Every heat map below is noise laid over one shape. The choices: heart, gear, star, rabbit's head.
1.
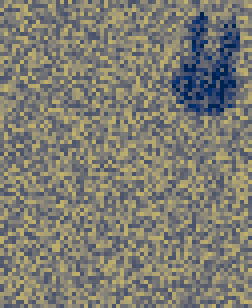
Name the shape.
rabbit's head
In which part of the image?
top right
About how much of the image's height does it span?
a third
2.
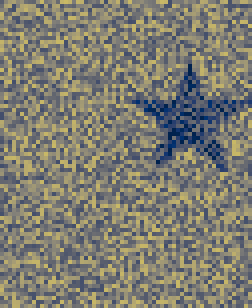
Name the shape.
star
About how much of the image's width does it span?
half
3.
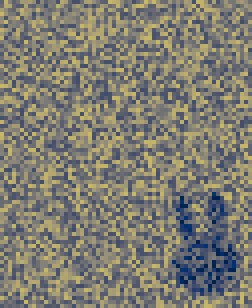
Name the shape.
rabbit's head
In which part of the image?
bottom right
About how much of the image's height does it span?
a third
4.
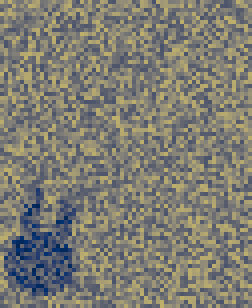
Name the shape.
rabbit's head
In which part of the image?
bottom left
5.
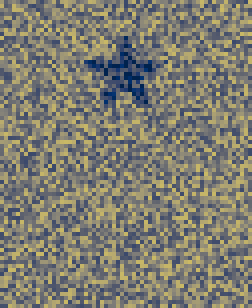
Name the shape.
star
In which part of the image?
top middle
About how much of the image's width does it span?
a third
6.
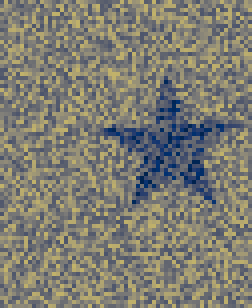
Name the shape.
star
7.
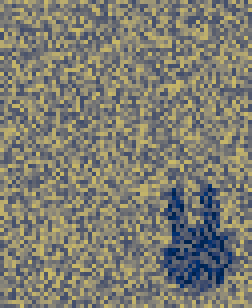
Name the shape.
rabbit's head
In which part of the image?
bottom right
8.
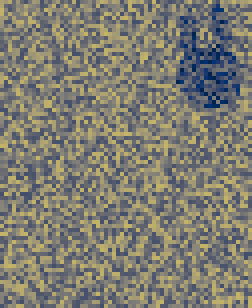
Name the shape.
rabbit's head
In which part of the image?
top right
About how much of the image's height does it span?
a third
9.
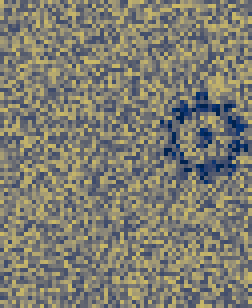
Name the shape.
gear
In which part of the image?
middle right
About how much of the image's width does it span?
a third
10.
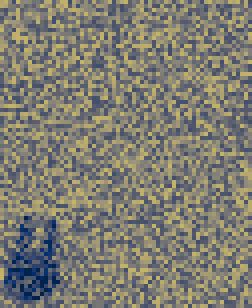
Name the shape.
rabbit's head
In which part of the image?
bottom left
